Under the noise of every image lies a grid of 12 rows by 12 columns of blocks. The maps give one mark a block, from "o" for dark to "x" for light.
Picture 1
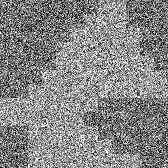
o o o o o o o x x o o o
o o o o o o x x x o o o
o o o o o x x x x x o o
o o o o x x x x x x o o
o o o o x x x x x x x o
o o o x x x x x x x x x
o o x x x x x x x x x x
x x x x x x x o o o o o
x x x x x x o o o o o o
o o x x x x x o o o o o
o o x x x x x x o o o o
o o x x x x x x x x o o
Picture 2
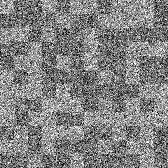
x o o x o x x o x x x o
o o o o x o o x x x x o
x x o x o o x o o o o o
o o x o o o x o o x x x
o x x o x o x o o x o o
x o x o o o o x o x o o
x x x o x o o o o o x x
x o o x x x o x o x o x
x o x x o o x x x x x x
o x o x x x o o x o x o
x x o x o o o x o x x o
o o x o o x o o o o x o
